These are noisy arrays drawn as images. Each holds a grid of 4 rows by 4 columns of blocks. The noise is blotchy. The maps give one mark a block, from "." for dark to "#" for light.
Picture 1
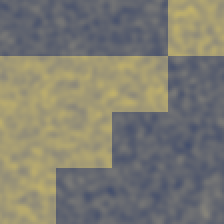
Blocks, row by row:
. . . #
# # # .
# # . .
# . . .
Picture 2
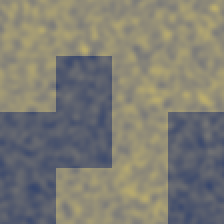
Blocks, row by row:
# # # #
# . # #
. . # .
. # # .
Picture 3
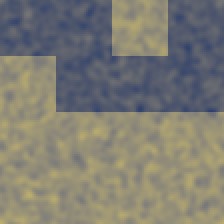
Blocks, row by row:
. . # .
# . . .
# # # #
# # # #
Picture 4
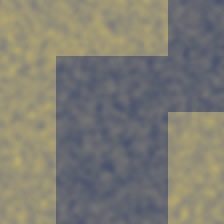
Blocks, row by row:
# # # .
# . . .
# . . #
# . . #
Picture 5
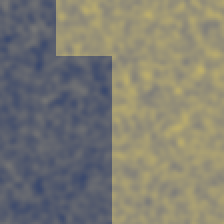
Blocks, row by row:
. # # #
. . # #
. . # #
. . # #
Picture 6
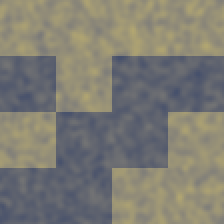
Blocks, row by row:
# # # #
. # . .
# . . #
. . # #
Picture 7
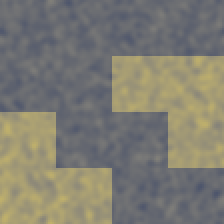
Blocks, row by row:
. . . .
. . # #
# . . #
# # . .
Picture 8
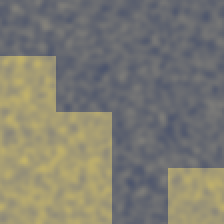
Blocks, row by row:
. . . .
# . . .
# # . .
# # . #
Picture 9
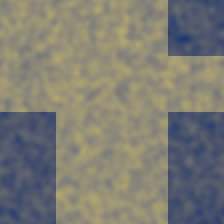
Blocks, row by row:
# # # .
# # # #
. # # .
. # # .
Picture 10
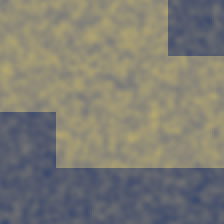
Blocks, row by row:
# # # .
# # # #
. # # #
. . . .
